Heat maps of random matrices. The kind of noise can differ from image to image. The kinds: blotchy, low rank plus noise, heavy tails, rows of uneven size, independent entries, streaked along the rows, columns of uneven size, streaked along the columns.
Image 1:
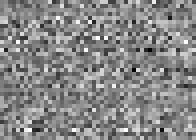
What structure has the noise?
rows of uneven size
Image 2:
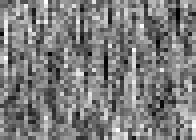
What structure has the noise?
streaked along the columns
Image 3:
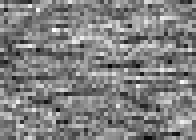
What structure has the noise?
streaked along the rows
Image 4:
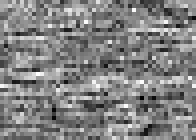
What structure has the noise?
streaked along the rows
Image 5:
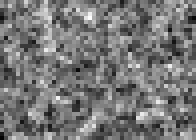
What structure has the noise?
blotchy
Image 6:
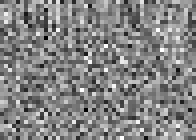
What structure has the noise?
low rank plus noise
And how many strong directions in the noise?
three or four
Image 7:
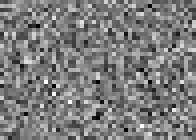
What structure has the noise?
low rank plus noise
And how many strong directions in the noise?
five to eight
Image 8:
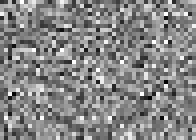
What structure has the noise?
low rank plus noise
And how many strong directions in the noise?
five to eight
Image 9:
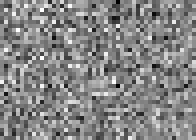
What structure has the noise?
low rank plus noise
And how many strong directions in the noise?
three or four
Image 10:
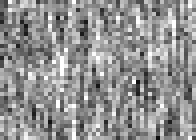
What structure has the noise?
streaked along the columns
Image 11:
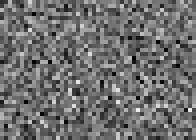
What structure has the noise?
independent entries
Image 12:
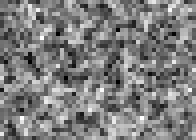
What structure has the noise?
blotchy
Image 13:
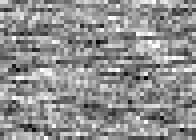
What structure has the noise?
streaked along the rows
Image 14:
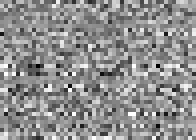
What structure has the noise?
rows of uneven size
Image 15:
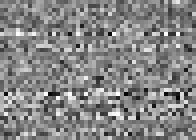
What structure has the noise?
rows of uneven size
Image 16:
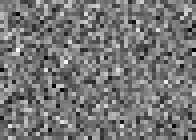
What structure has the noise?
independent entries
